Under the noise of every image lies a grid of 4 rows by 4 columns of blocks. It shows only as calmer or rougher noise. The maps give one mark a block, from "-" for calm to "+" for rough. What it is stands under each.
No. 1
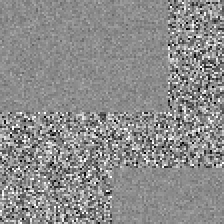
- - - +
- - - +
+ + + +
+ + - -
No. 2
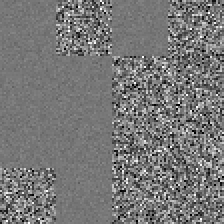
- + - +
- - + +
- - + +
+ - + +
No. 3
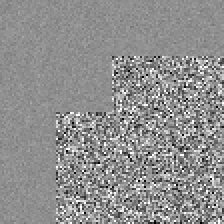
- - - -
- - + +
- + + +
- + + +
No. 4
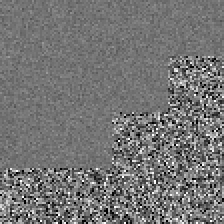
- - - -
- - - +
- - + +
+ + + +
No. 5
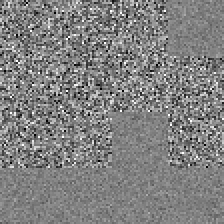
+ + + -
+ + + +
+ + - +
- - - -
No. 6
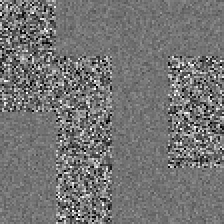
+ - - -
+ + - +
- + - +
- + - -
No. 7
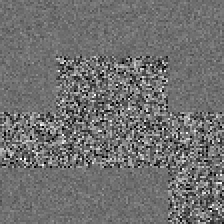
- - - -
- + + -
+ + + +
- - - +
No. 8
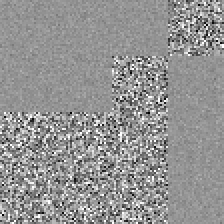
- - - +
- - + -
+ + + -
+ + + -
